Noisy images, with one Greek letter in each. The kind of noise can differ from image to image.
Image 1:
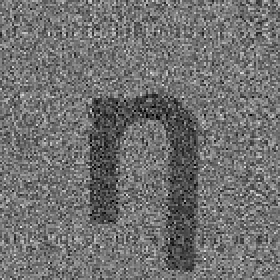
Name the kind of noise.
low rank plus noise
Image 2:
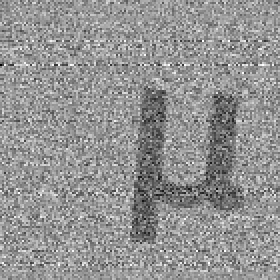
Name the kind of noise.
rows of uneven size
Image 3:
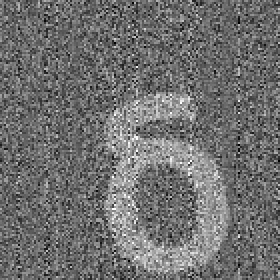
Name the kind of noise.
columns of uneven size
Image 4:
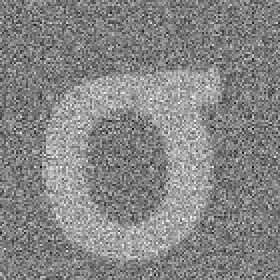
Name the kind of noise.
low rank plus noise
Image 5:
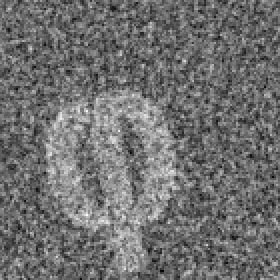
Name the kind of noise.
blotchy
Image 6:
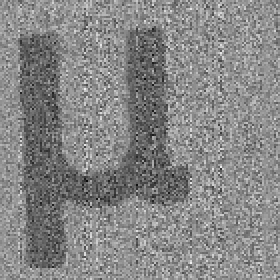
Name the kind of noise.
columns of uneven size
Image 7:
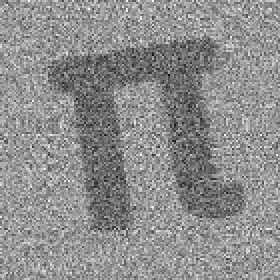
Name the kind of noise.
low rank plus noise
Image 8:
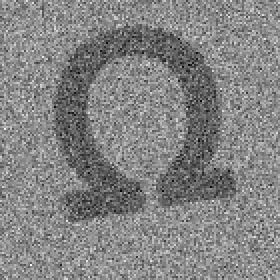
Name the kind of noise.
independent entries
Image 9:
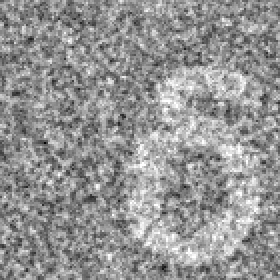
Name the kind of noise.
blotchy
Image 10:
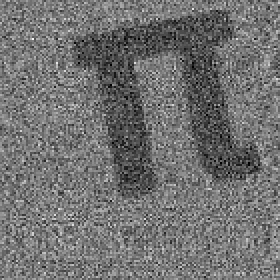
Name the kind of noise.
low rank plus noise
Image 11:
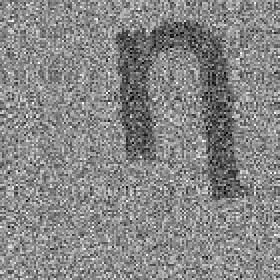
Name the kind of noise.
low rank plus noise
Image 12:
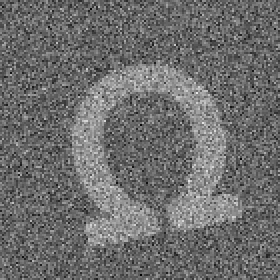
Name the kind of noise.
independent entries
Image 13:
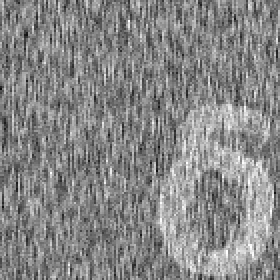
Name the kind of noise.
streaked along the columns
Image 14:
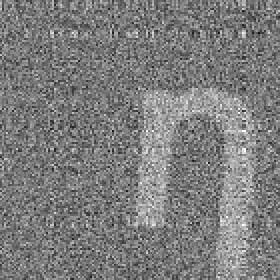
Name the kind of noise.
low rank plus noise
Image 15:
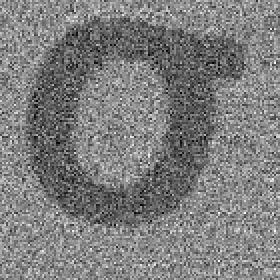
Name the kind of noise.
low rank plus noise
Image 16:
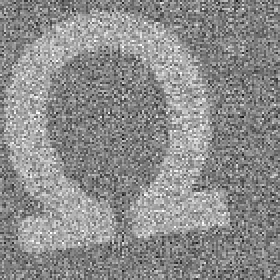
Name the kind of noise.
low rank plus noise
